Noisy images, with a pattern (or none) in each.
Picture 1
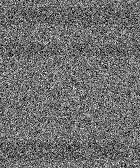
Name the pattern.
bands of rows
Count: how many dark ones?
3
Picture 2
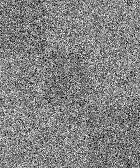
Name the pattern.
blocks along the diagonal
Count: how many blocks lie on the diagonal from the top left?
3
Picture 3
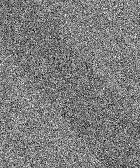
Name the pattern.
a diagonal band
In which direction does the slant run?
top left to bottom right
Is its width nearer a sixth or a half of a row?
a half
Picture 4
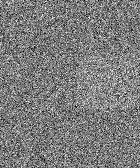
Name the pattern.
one block
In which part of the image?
middle right
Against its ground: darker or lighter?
lighter
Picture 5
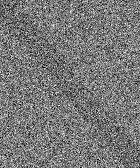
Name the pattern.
a diagonal band
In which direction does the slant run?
top left to bottom right
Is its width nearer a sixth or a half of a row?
a sixth
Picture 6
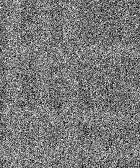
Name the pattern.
bands of rows crossing bands of columns
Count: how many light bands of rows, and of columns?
3 and 3
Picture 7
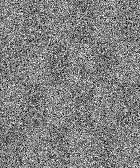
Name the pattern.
a checkerboard
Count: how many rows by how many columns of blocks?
4 by 6
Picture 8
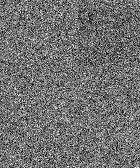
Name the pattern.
one block
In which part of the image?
top right
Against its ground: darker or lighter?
darker
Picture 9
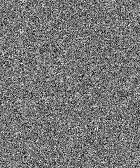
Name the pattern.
only noise
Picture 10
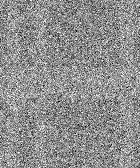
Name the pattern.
bands of rows crossing bands of columns
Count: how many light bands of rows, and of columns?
1 and 3
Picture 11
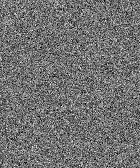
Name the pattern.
only noise
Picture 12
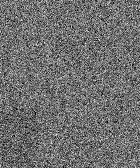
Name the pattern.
one block
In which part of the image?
bottom left
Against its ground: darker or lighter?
darker
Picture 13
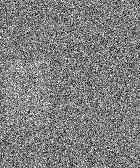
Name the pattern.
one block
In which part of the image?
middle left
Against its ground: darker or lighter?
lighter
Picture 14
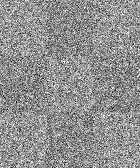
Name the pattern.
a checkerboard
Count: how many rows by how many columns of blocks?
3 by 3
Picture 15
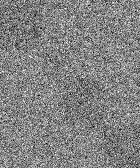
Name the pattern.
blocks along the diagonal
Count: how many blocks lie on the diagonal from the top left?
4
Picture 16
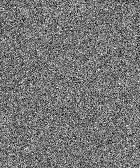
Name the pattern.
only noise
